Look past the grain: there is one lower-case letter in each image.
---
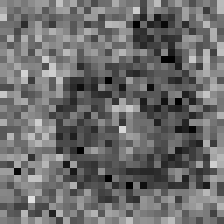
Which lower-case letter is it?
d
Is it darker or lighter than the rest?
darker
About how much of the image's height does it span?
nearly all
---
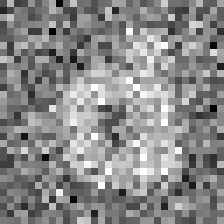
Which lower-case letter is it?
d
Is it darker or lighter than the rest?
lighter
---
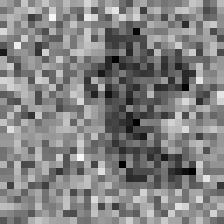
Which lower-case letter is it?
t
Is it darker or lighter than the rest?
darker
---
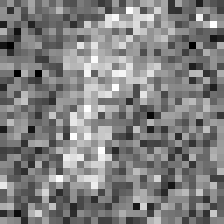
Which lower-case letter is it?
f
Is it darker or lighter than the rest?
lighter
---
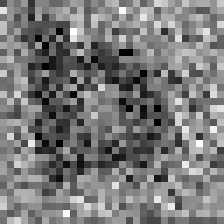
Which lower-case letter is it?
b
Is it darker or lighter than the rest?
darker
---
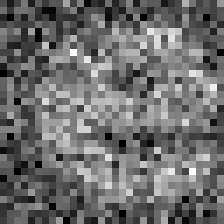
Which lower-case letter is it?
e
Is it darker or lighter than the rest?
lighter
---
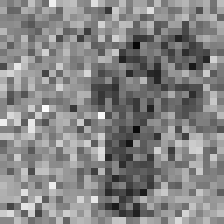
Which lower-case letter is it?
f
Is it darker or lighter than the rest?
darker
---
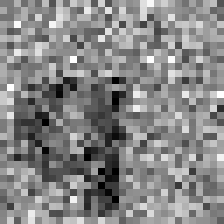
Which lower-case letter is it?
q
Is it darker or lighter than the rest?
darker
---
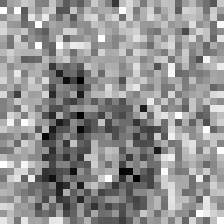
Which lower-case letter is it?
b
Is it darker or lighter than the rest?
darker
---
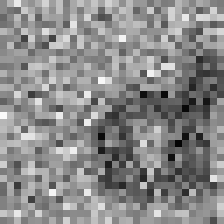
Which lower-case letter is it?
d
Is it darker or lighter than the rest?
darker
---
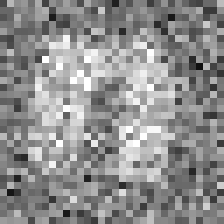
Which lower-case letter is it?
n
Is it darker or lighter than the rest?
lighter
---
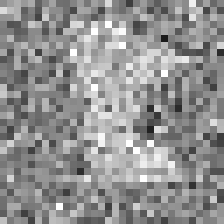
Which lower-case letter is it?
t
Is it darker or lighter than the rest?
lighter
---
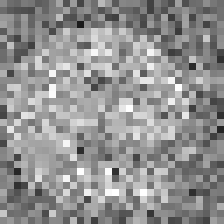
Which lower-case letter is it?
e
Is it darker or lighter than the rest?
lighter
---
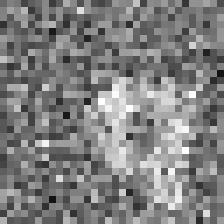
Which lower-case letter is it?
q
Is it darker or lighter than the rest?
lighter
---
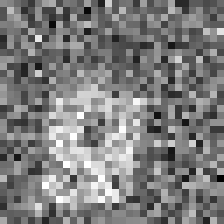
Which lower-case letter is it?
g
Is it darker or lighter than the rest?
lighter
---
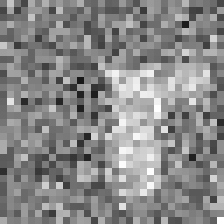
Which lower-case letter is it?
r
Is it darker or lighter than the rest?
lighter
